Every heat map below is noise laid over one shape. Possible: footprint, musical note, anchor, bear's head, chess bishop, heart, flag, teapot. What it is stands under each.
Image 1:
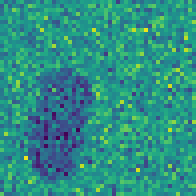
footprint
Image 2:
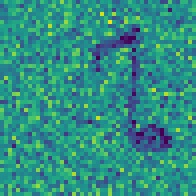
musical note
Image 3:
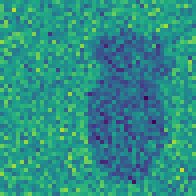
footprint
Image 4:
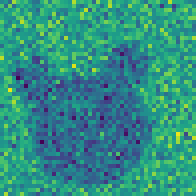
bear's head
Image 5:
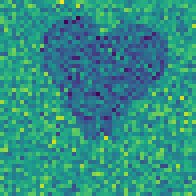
heart
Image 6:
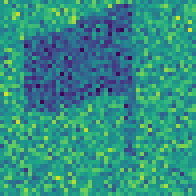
flag
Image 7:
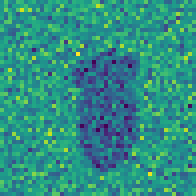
footprint
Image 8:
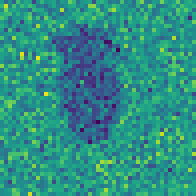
footprint
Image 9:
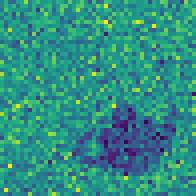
teapot
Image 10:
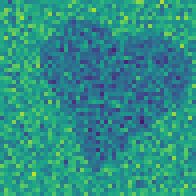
heart
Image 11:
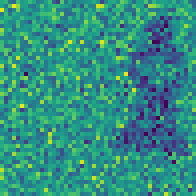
chess bishop
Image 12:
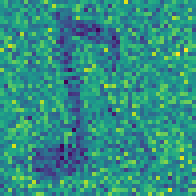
musical note
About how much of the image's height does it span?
nearly all
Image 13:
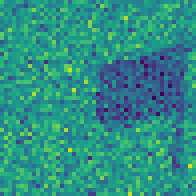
flag
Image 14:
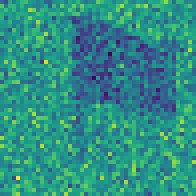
flag
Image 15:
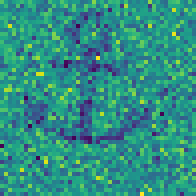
anchor
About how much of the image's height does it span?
two thirds
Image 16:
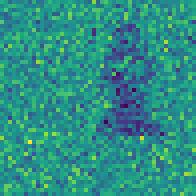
chess bishop
